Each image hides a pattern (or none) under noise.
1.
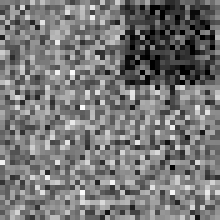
one block
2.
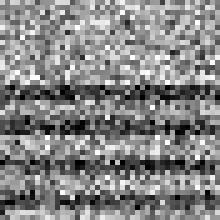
bands of rows
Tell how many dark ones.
4
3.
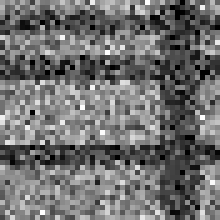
bands of rows crossing bands of columns
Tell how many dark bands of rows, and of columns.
3 and 1
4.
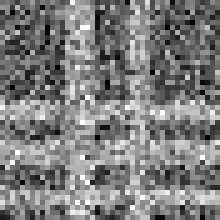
bands of rows crossing bands of columns
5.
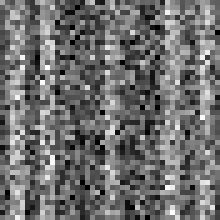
bands of columns
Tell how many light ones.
5
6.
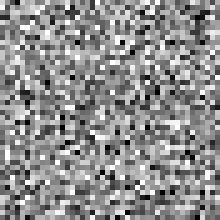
only noise
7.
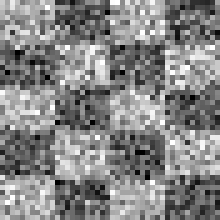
a checkerboard
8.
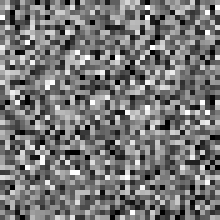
only noise
